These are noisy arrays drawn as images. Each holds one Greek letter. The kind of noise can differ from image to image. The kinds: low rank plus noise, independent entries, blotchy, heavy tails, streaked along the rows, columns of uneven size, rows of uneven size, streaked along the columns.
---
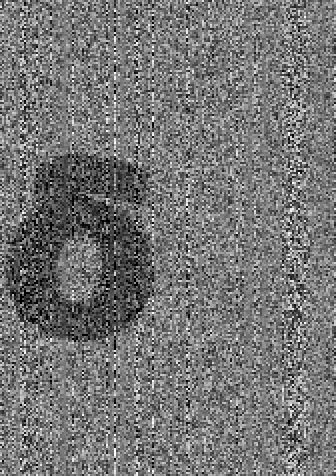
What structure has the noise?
columns of uneven size
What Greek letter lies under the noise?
delta
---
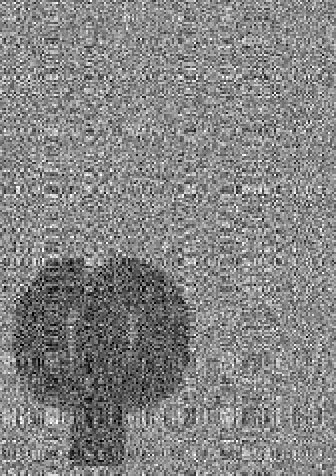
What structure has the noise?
low rank plus noise
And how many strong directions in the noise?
one
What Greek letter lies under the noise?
phi
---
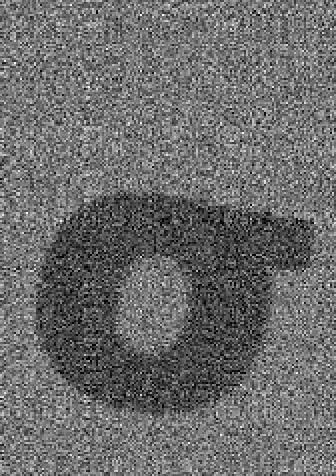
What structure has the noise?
low rank plus noise
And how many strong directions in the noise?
three or four
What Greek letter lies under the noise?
sigma
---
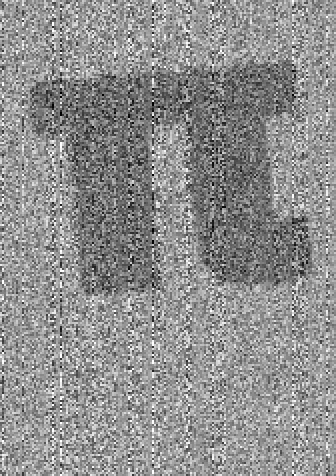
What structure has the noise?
columns of uneven size
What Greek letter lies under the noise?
pi
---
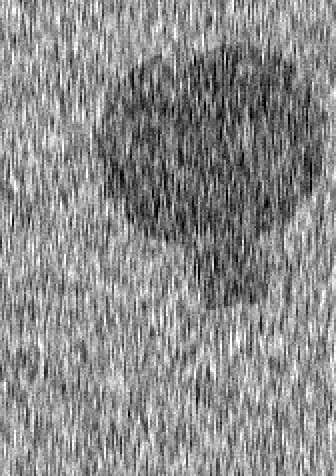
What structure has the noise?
streaked along the columns
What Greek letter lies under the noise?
phi
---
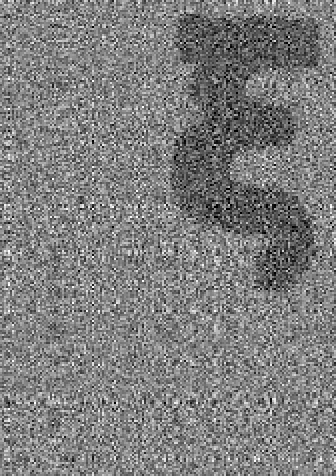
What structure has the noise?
low rank plus noise
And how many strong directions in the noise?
three or four
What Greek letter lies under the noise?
xi
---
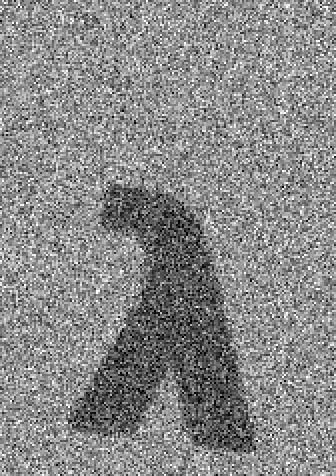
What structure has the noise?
independent entries
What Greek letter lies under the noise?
lambda
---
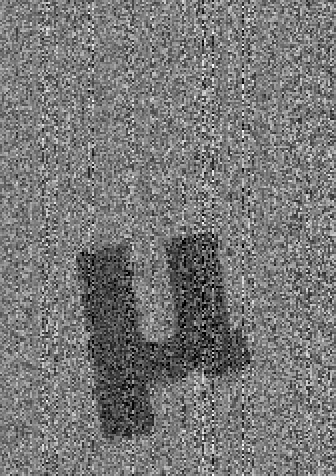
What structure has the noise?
columns of uneven size
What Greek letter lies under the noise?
mu
